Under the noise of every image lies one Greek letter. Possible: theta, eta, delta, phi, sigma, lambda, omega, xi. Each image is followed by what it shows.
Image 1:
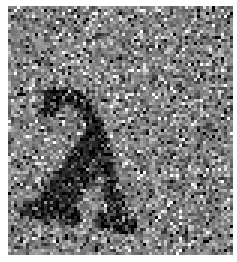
lambda
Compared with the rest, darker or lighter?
darker
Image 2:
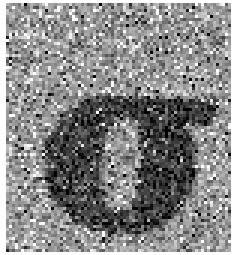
sigma
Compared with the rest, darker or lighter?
darker
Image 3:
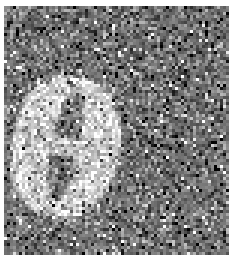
theta
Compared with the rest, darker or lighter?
lighter
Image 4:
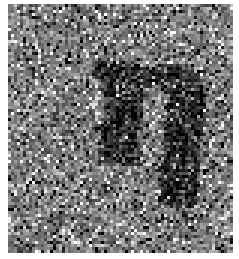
eta
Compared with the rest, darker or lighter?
darker
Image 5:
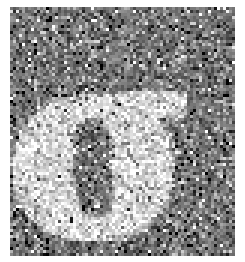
sigma
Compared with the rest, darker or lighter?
lighter
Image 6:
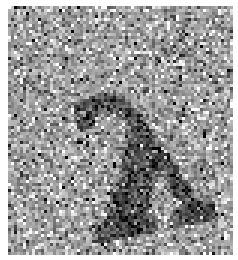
lambda
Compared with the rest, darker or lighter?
darker
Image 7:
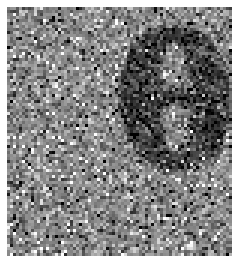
theta
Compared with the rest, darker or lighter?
darker
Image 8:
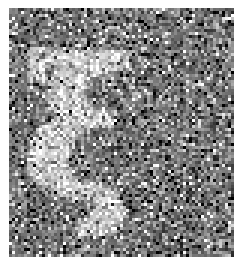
xi
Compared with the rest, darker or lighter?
lighter
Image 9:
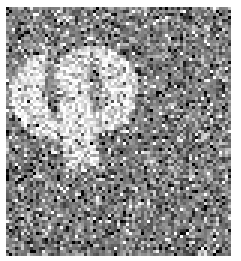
phi
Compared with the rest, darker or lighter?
lighter
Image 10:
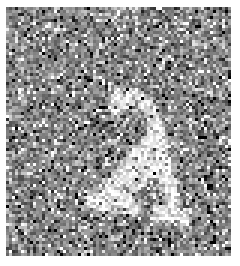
lambda
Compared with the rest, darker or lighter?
lighter
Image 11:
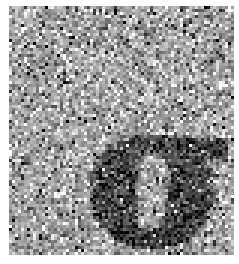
sigma
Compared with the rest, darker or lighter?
darker
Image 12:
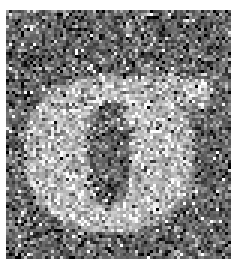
sigma
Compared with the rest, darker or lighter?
lighter
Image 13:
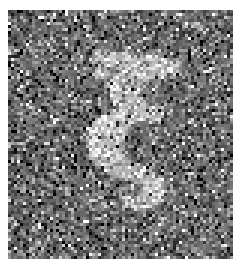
xi
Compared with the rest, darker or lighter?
lighter
